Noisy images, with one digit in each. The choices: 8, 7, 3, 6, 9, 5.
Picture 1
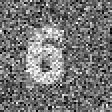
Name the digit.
6
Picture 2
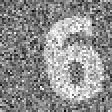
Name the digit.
6
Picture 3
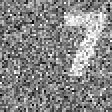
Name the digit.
7
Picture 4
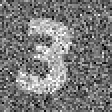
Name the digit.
3
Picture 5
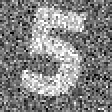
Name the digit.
5
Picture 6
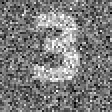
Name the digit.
3
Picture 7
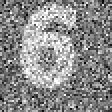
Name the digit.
6
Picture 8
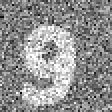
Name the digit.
9
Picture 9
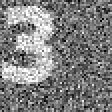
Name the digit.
3
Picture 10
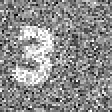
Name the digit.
3
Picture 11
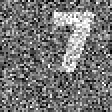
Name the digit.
7
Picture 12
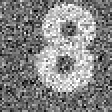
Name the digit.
8
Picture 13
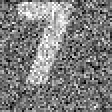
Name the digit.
7
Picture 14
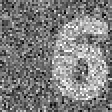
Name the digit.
6
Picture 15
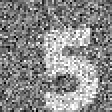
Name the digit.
5
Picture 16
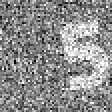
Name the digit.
5
